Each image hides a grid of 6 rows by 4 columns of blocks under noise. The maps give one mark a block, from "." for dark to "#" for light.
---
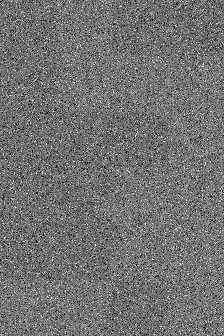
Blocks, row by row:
. # . .
. # # #
. . . #
. . # #
. . # #
# # . #
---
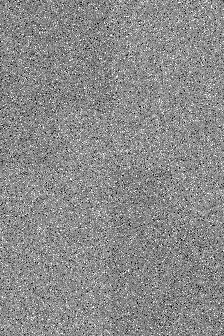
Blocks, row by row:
. . # #
. . # #
. # # #
# # . #
# # . .
# # . .
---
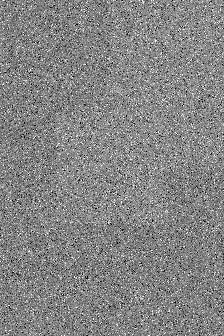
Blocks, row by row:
. . # #
. . # #
. # # #
. # # .
. . . .
. . . .
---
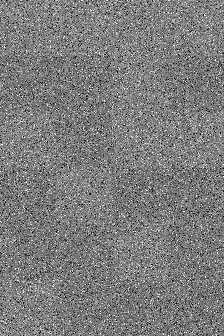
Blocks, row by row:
# # # #
. . # .
# . # #
. # . .
. . # .
# . . .
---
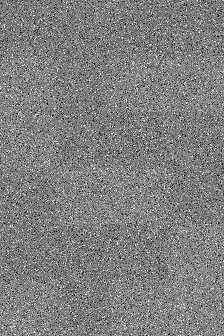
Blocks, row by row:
. . . .
# . # #
# . . .
. # # .
. . . #
# . # #
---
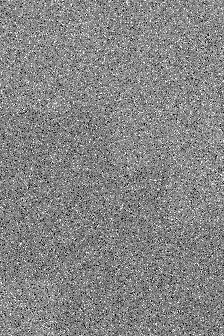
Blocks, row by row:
# # # #
# # # #
. . # #
. . . #
. . . .
# . . .
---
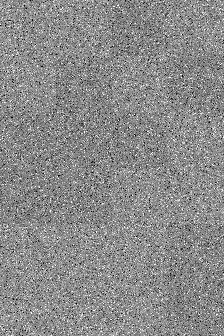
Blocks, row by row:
# # . #
# . # .
. . . #
. . # #
# # # .
# # # .
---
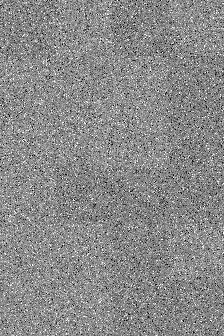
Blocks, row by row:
. # . #
# # # .
# # # .
# . . .
# # . #
# # . .
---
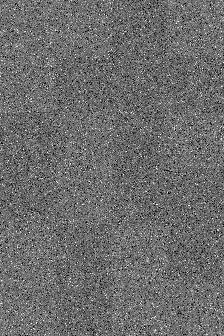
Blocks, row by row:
# # . #
# . . .
. # . #
. # . .
# . # .
# . # #
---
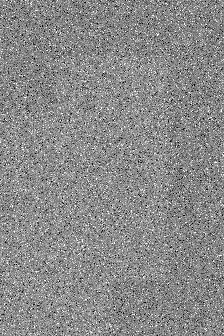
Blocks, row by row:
. . . .
. # # .
# # # .
# # # .
# # # .
# # . .
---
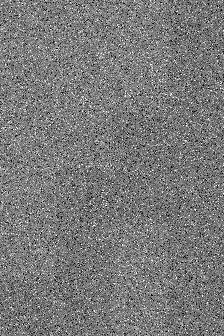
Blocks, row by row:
# # # .
# # # .
# # . .
# . . .
# . # .
. . # .
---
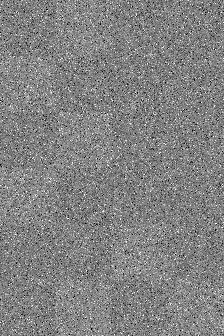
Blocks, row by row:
. # . .
# . . .
. # . .
# . . .
. . # .
. # . #
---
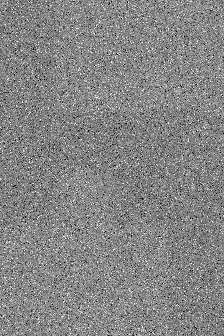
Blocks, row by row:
. # # #
. # # #
. . . .
. # . .
# # # .
# # # .
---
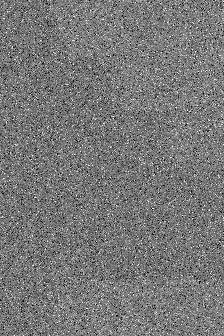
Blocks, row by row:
. # # #
. . # #
. . . #
. . . .
. . . .
. # # #
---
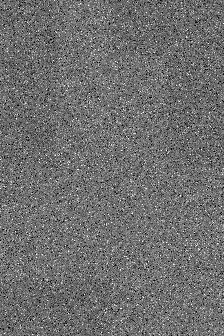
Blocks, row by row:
. # . .
. # # .
. # # .
# # # #
# # # #
. . # #
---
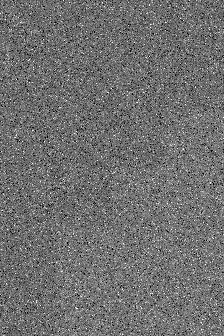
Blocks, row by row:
. . . .
. . . .
. . . #
. . # #
. # # #
. # # #
